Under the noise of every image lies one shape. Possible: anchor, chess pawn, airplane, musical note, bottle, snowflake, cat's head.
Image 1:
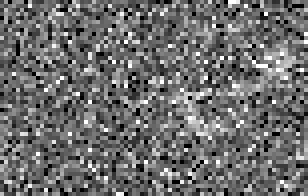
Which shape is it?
musical note
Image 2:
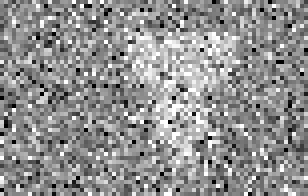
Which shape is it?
chess pawn
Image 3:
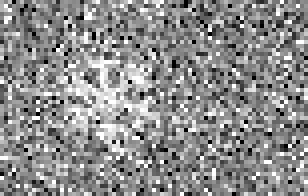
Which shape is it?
snowflake
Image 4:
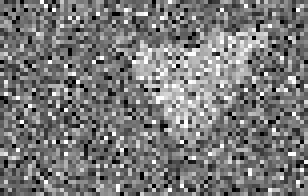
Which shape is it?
chess pawn
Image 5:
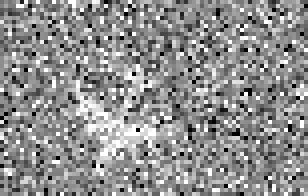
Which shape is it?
airplane
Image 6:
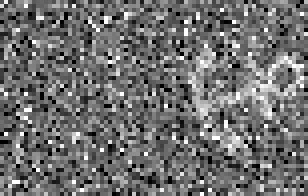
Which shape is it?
anchor
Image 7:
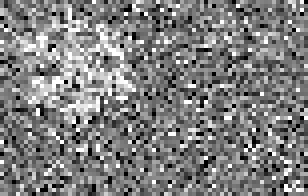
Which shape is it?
snowflake
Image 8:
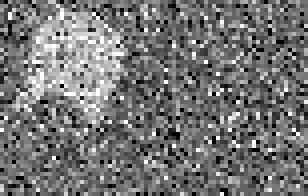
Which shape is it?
cat's head
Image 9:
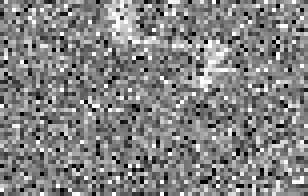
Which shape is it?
musical note
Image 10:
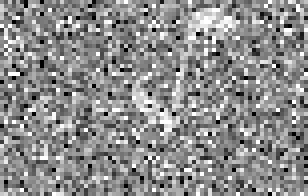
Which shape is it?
musical note
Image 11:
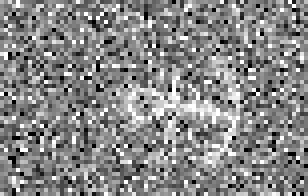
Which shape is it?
anchor
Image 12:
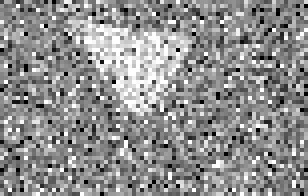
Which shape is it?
chess pawn
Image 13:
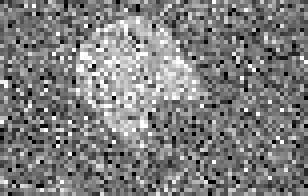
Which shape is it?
cat's head
